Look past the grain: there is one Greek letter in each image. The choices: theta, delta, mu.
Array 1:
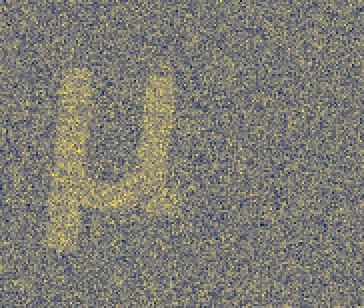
mu
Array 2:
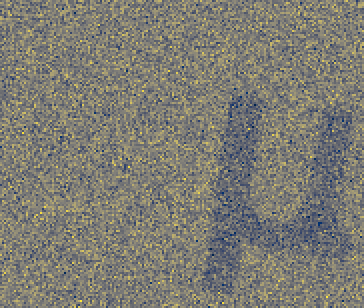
mu
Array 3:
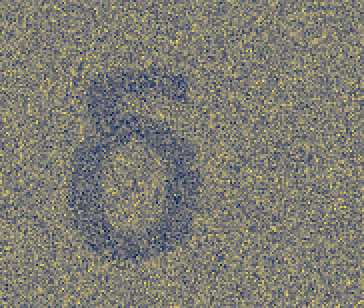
delta
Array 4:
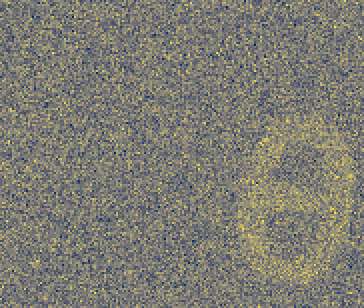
theta
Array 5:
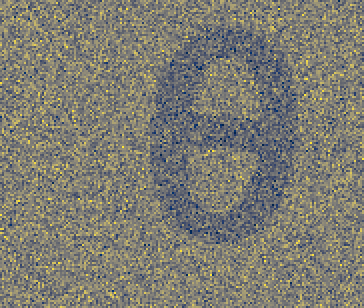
theta
